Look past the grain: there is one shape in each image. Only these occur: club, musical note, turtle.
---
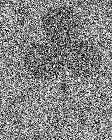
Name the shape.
club
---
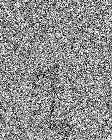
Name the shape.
musical note
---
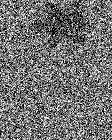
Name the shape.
turtle
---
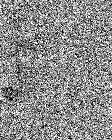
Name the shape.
musical note
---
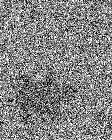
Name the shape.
turtle
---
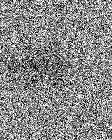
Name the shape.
turtle
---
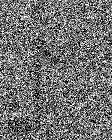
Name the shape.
musical note
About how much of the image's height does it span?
two thirds
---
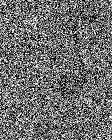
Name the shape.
musical note
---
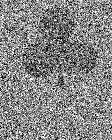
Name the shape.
club
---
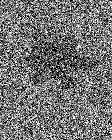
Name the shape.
turtle
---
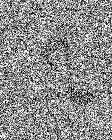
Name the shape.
musical note
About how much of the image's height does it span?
half
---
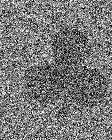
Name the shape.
club
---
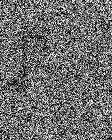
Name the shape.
musical note
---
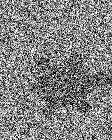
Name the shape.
turtle
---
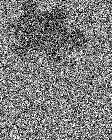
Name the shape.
turtle
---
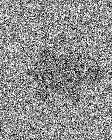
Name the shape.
turtle
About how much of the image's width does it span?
two thirds
